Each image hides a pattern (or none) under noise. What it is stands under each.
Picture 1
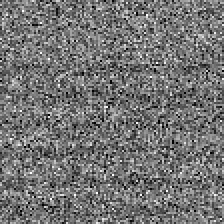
bands of rows
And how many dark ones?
6
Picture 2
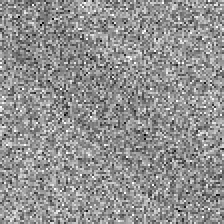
a diagonal band
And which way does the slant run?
top left to bottom right
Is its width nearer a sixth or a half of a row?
a half
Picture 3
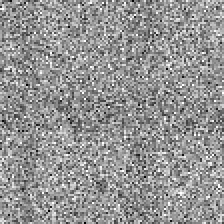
bands of rows crossing bands of columns
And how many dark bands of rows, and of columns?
1 and 2
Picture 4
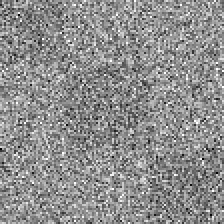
blocks along the diagonal
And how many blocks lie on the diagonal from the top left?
3
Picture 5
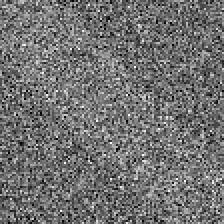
a diagonal band
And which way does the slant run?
top left to bottom right
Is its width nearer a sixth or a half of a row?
a half
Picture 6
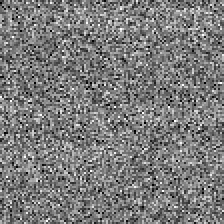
bands of rows
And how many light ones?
3
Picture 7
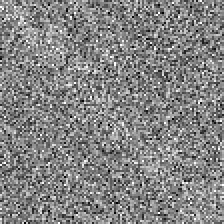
blocks along the diagonal
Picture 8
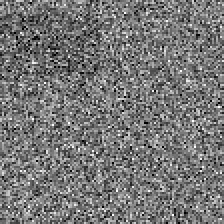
one block
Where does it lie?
top left
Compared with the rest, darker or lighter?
darker
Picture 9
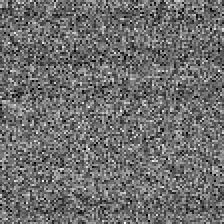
bands of rows
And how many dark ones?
4
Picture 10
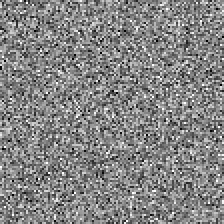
only noise
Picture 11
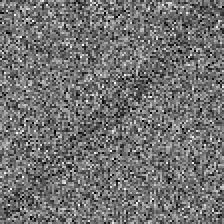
a diagonal band
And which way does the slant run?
bottom left to top right
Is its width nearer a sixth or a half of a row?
a sixth
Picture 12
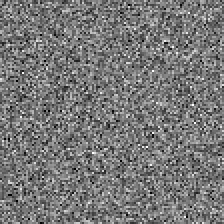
only noise
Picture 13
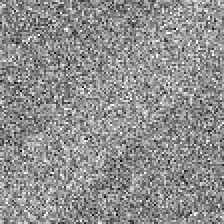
a diagonal band
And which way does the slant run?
bottom left to top right
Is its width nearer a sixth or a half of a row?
a half
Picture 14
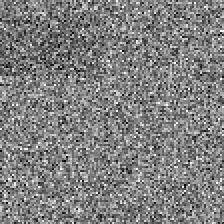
one block
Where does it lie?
top left
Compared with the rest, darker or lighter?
darker
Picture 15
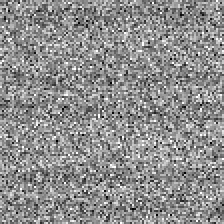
bands of rows
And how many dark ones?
5
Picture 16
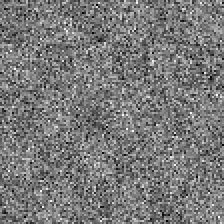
a checkerboard
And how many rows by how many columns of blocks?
5 by 6
